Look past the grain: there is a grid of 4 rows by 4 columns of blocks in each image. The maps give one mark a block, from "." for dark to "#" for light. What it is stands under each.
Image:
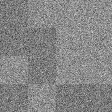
.###
..##
#.##
.#..
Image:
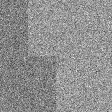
.###
.###
..##
..##
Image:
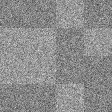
..#.
##.#
##..
..#.
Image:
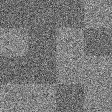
...#
#.#.
..##
##.#
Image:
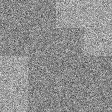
..##
...#
#...
#...
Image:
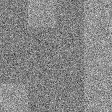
.#.#
...#
...#
#..#
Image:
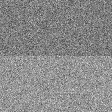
....
....
####
####
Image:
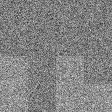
....
....
#.#.
#.##
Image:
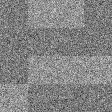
.##.
....
.###
#...
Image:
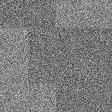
..##
#...
#...
##..
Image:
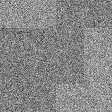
##..
...#
...#
..##
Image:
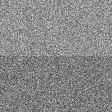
####
####
....
....
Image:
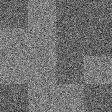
.#..
##..
##.#
.##.
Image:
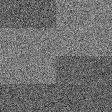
..##
####
##..
....
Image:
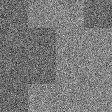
.##.
..##
..##
.###
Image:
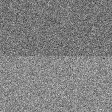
....
....
####
####
